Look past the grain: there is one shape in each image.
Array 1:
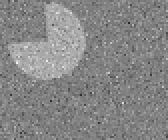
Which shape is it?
disc with a wedge cut out
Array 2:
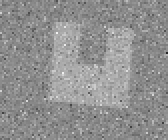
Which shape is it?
square with a notch
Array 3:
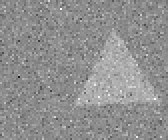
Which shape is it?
triangle
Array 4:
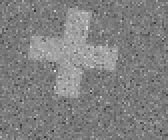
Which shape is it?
cross
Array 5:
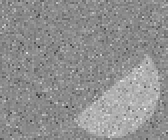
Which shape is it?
half disc
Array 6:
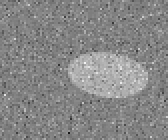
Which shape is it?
ellipse
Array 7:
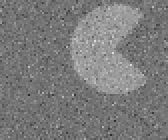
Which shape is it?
disc with a wedge cut out
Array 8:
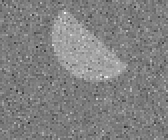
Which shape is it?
half disc
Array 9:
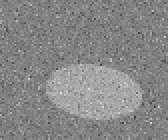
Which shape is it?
ellipse
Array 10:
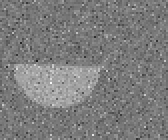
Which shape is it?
half disc
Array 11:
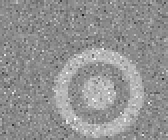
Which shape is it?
bullseye
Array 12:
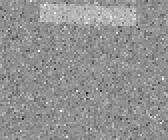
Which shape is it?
bar
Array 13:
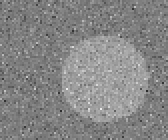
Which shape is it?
disc
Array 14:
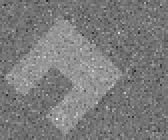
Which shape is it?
square with a notch
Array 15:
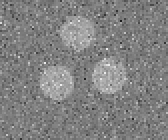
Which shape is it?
three dots
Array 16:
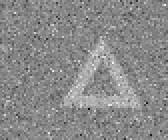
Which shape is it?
triangle frame
